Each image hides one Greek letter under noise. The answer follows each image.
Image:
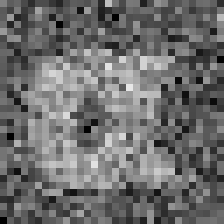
alpha
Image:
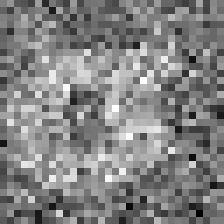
sigma
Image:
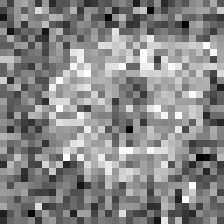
sigma
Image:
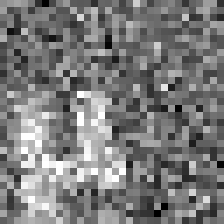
mu
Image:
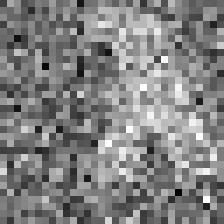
lambda
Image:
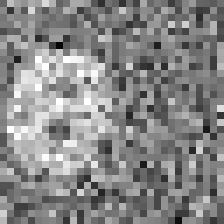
theta
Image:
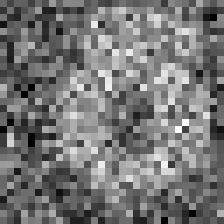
delta
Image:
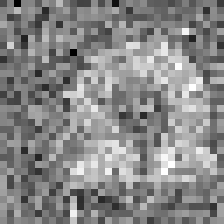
omega
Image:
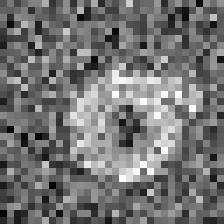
sigma
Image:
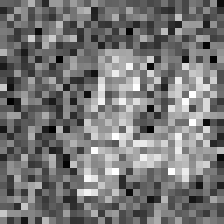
mu
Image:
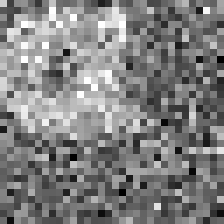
alpha
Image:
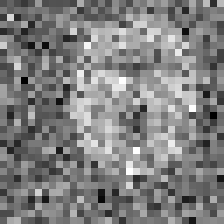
theta
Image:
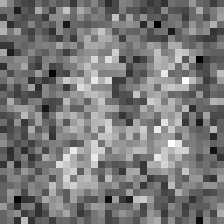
mu
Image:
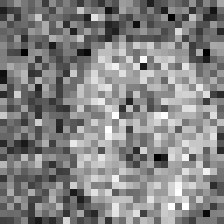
theta
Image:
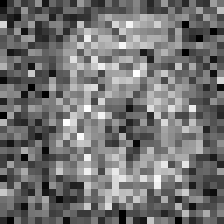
delta
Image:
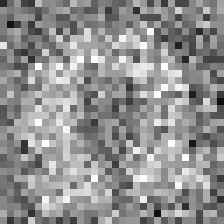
omega
